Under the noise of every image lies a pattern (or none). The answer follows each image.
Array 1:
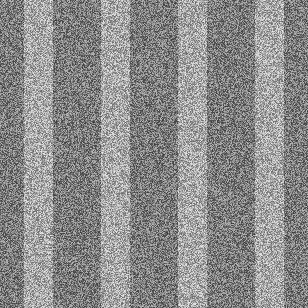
vertical stripes
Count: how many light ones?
4
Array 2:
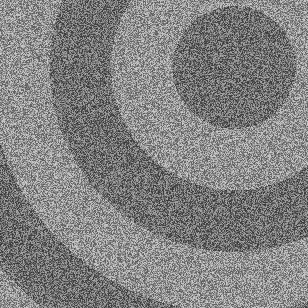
rings round one point
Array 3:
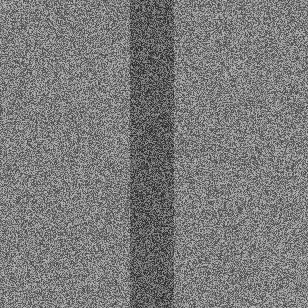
one vertical stripe
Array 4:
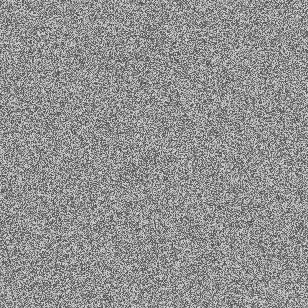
only noise
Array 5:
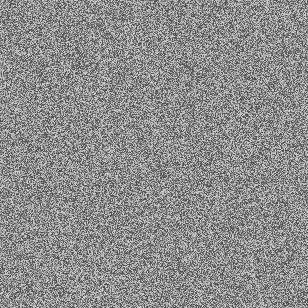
only noise
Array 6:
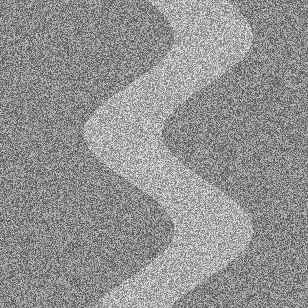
a wavy band
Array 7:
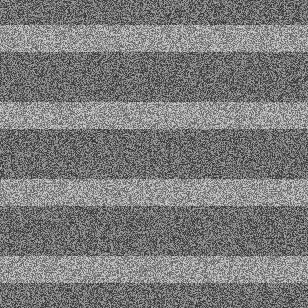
horizontal stripes
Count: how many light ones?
4
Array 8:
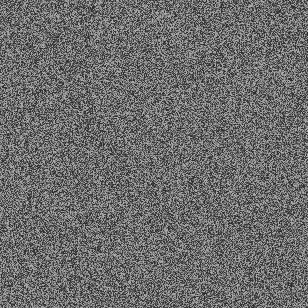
only noise
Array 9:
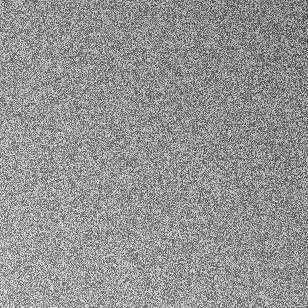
a smooth slope
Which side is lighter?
bottom left
